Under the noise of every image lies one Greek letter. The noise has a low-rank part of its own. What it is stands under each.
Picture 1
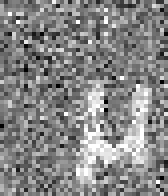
mu
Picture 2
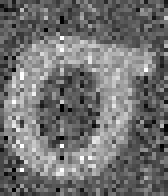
sigma
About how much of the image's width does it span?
nearly all
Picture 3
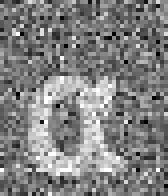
alpha
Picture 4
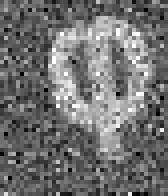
phi
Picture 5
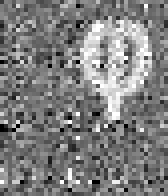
phi
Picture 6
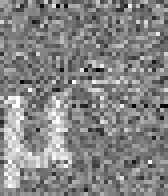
mu
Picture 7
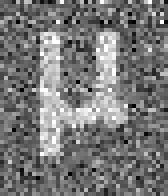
mu
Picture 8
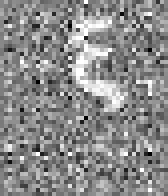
xi
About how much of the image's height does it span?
half
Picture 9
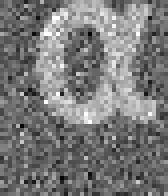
alpha
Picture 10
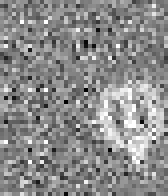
phi
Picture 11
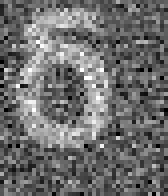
delta
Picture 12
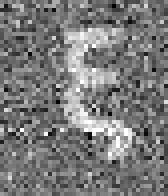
xi
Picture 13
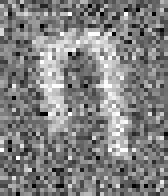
eta
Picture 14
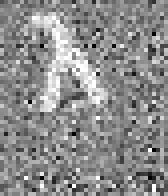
lambda
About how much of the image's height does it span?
half
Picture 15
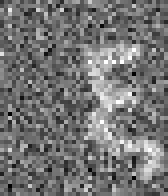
xi
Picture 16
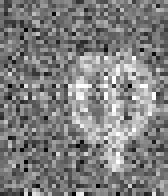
phi
